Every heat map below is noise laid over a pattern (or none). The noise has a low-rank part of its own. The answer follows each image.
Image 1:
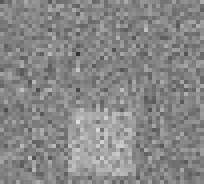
one block
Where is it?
bottom middle
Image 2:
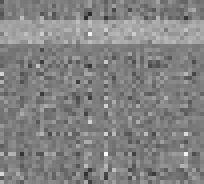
one band of rows
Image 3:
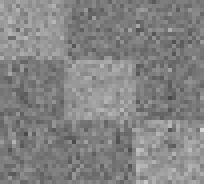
blocks along the diagonal
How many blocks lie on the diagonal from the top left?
3
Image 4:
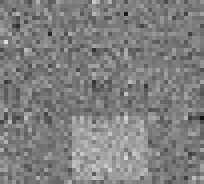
one block
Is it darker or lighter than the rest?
lighter
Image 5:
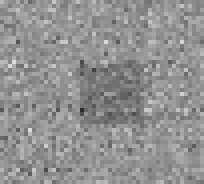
one block
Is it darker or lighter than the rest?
darker
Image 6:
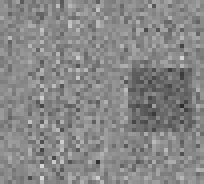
one block
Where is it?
middle right
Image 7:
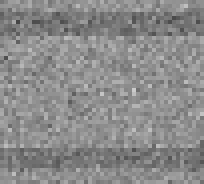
bands of rows
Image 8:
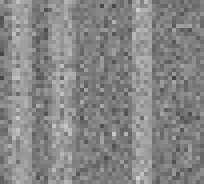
bands of columns
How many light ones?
3
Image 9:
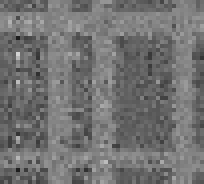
bands of rows crossing bands of columns
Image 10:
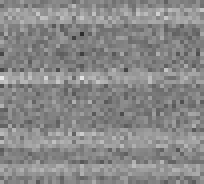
bands of rows
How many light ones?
4
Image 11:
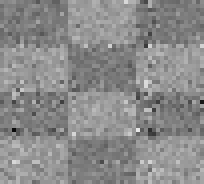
a checkerboard
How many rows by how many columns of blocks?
4 by 3
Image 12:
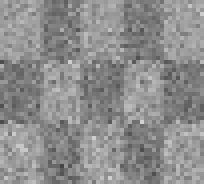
a checkerboard
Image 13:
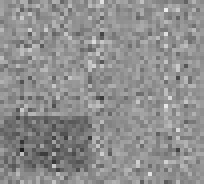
one block
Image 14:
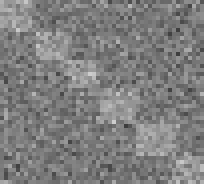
blocks along the diagonal
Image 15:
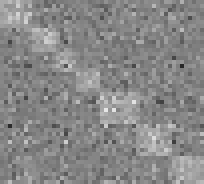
blocks along the diagonal
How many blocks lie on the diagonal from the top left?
7
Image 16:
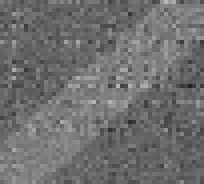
a diagonal band
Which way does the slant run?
bottom left to top right
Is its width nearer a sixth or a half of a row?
a half
